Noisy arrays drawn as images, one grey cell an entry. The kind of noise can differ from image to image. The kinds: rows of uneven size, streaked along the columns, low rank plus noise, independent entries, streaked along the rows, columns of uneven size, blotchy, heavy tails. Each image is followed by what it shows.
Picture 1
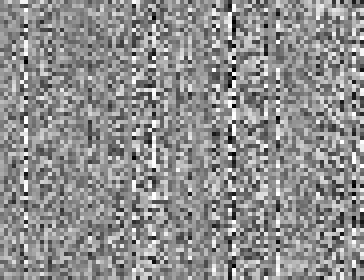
columns of uneven size
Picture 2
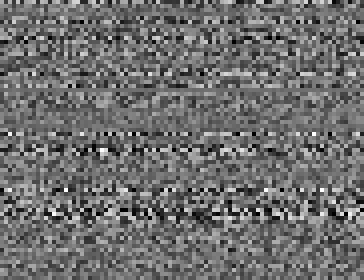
rows of uneven size
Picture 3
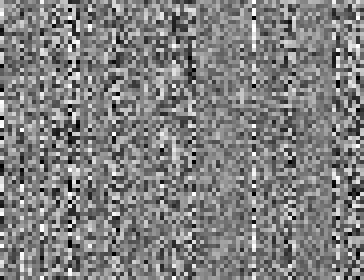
columns of uneven size
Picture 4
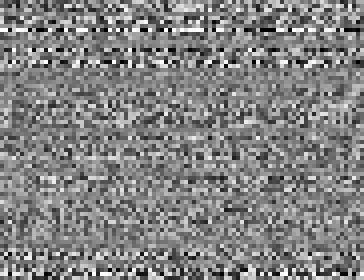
rows of uneven size
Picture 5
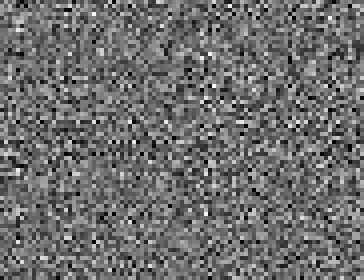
low rank plus noise
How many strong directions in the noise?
five to eight
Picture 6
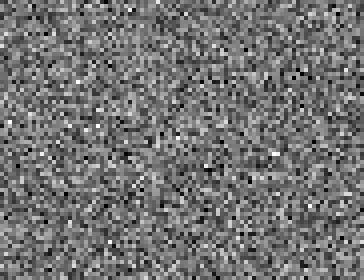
independent entries
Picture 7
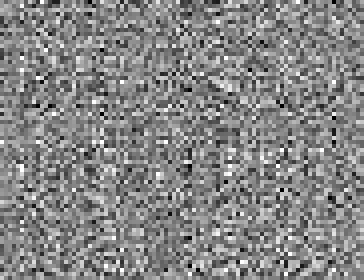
low rank plus noise
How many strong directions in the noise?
three or four
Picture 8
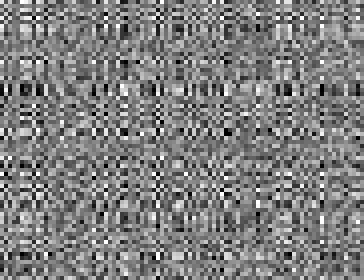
low rank plus noise
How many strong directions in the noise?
one
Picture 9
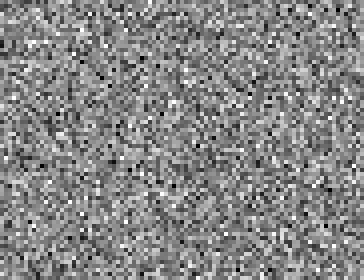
independent entries
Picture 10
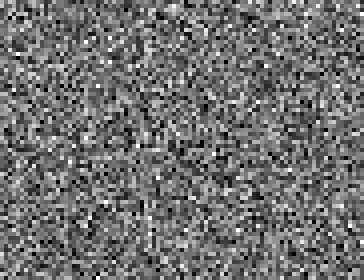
independent entries
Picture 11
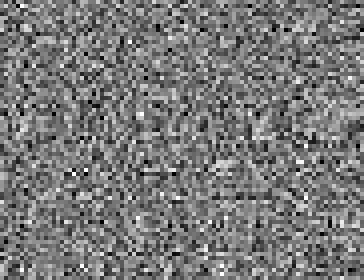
low rank plus noise
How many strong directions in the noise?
five to eight
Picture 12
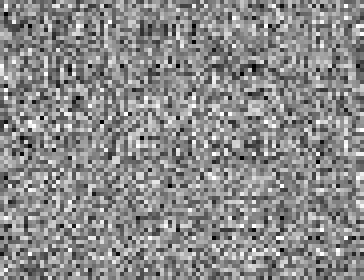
low rank plus noise
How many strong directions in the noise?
five to eight
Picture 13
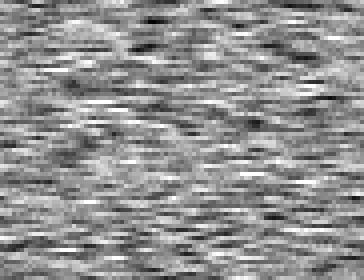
streaked along the rows
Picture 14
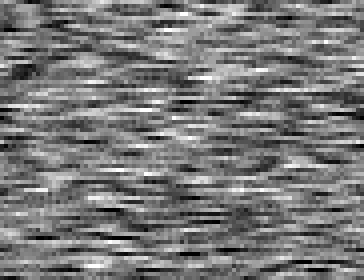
streaked along the rows
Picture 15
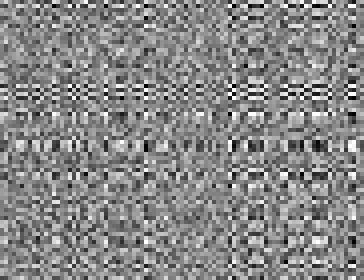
low rank plus noise
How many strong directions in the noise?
one
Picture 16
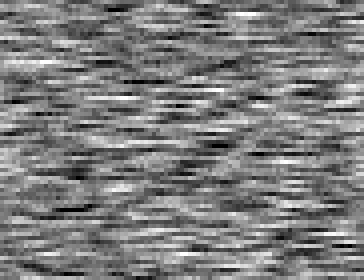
streaked along the rows
